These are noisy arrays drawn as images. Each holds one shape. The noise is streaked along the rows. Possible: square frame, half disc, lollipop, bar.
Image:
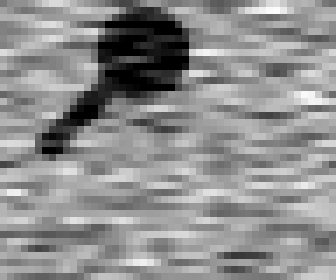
lollipop
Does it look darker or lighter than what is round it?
darker
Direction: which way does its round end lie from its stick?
up and right
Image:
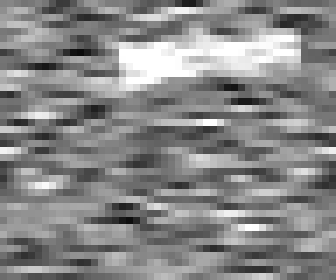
bar
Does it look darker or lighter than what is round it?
lighter
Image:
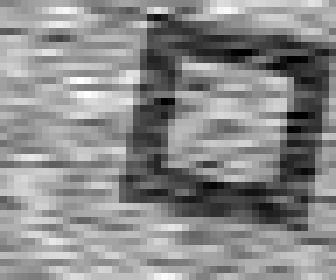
square frame
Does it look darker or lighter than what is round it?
darker
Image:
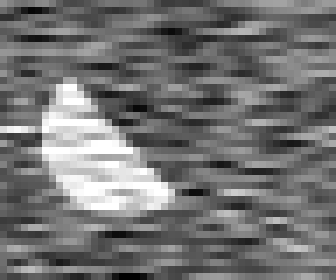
half disc
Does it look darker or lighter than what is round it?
lighter
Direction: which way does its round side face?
down and left
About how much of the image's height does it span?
half
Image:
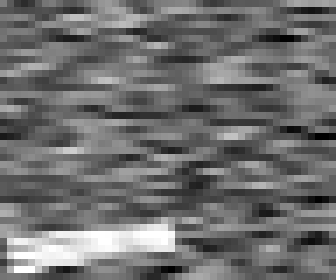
bar
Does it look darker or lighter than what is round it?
lighter
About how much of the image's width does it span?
half
